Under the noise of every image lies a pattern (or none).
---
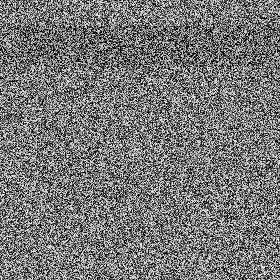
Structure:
one band of rows
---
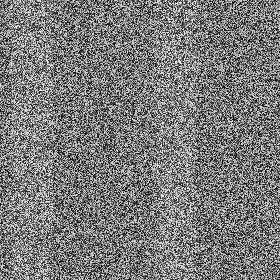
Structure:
bands of columns
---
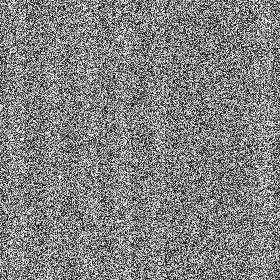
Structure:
bands of columns
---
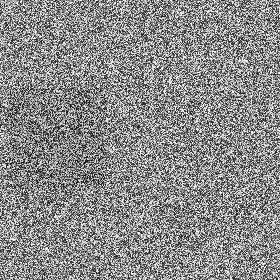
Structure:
one block
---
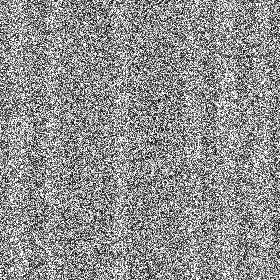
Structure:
bands of columns
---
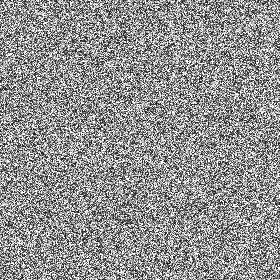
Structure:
only noise
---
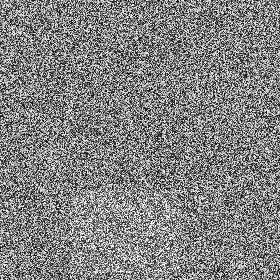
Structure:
one block
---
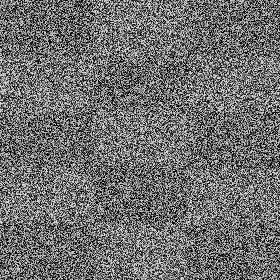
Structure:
a checkerboard
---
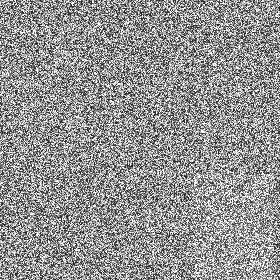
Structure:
one block
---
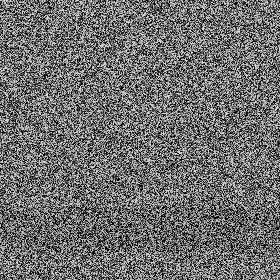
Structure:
one band of rows
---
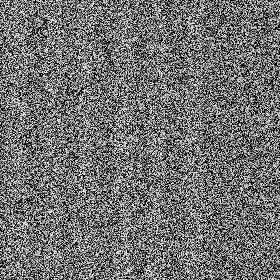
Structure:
bands of columns
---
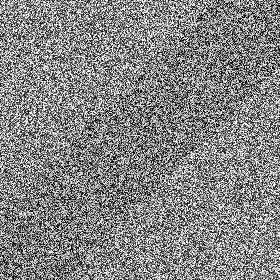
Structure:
a diagonal band
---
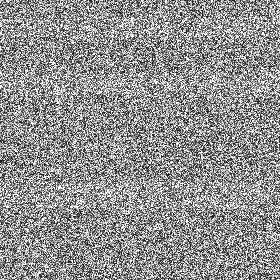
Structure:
bands of rows
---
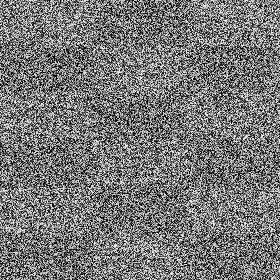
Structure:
a checkerboard
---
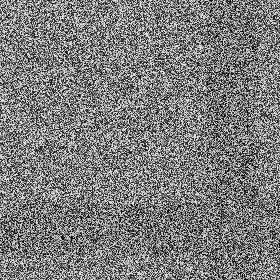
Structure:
bands of rows crossing bands of columns
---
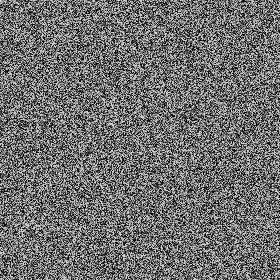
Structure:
only noise
